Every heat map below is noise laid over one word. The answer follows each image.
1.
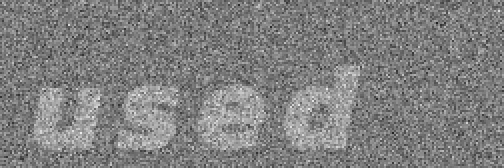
used
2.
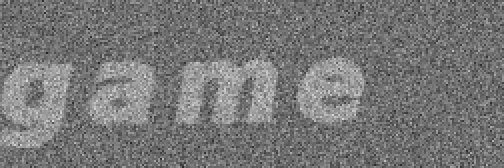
game
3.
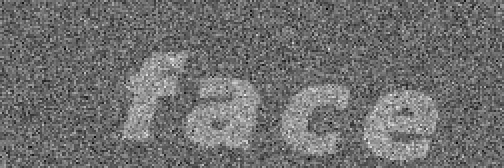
face
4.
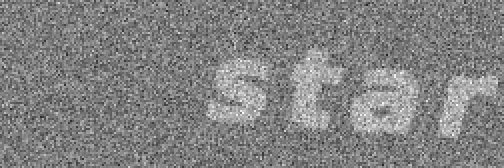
star
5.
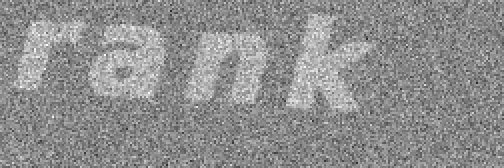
rank
